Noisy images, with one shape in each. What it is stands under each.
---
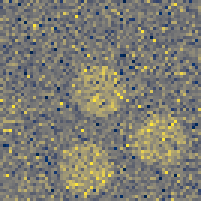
three dots
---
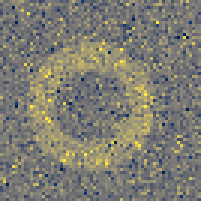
ring
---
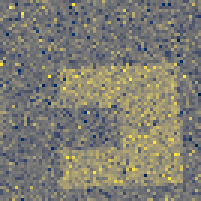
square with a notch
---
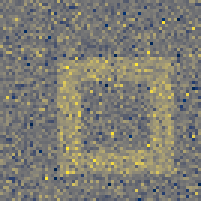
square frame
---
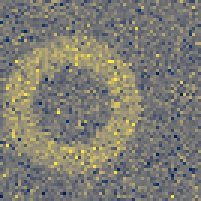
ring
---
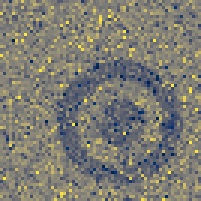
bullseye
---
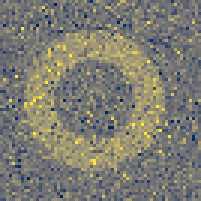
ring
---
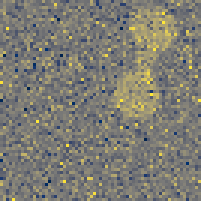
dumbbell
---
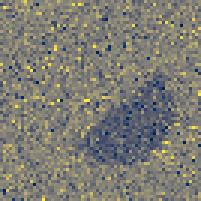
half disc
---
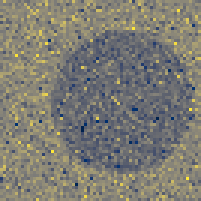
disc
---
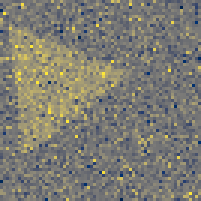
triangle
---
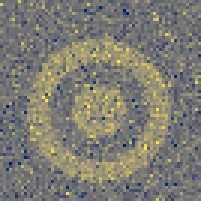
bullseye
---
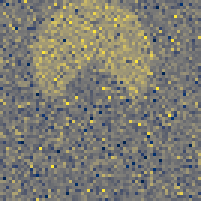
disc with a wedge cut out
